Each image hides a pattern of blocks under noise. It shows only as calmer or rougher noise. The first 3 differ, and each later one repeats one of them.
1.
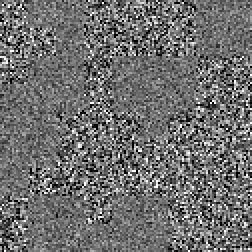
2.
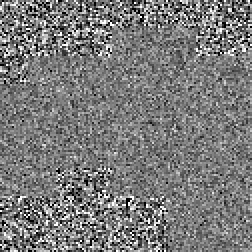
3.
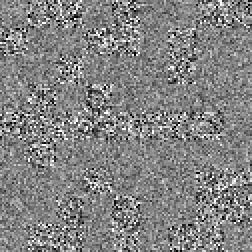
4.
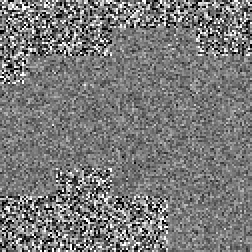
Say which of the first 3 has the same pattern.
2
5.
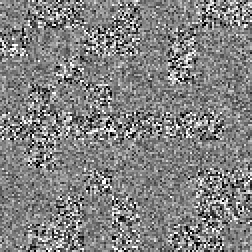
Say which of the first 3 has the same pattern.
3
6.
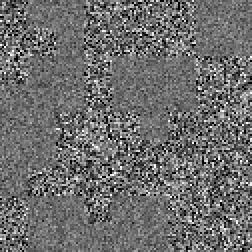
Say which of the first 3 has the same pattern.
1
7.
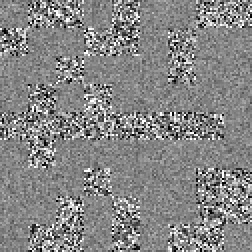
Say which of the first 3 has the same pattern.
3
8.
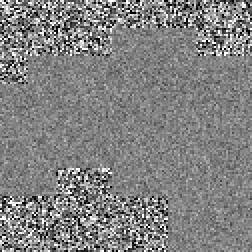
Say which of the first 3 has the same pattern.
2
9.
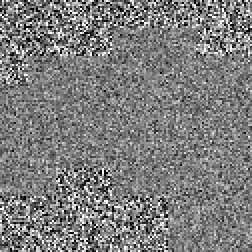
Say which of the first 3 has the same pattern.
2
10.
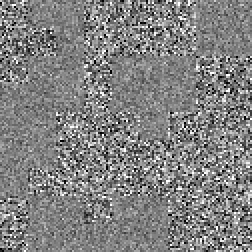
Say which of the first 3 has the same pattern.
1
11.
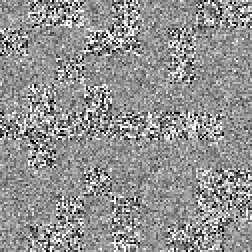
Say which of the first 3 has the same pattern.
3
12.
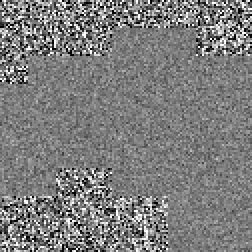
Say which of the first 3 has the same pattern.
2
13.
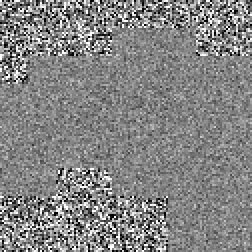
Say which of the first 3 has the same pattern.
2
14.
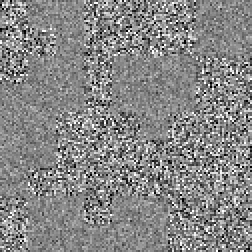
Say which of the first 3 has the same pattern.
1
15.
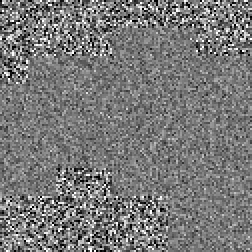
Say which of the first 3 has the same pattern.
2
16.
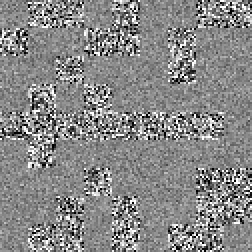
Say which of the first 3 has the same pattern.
3
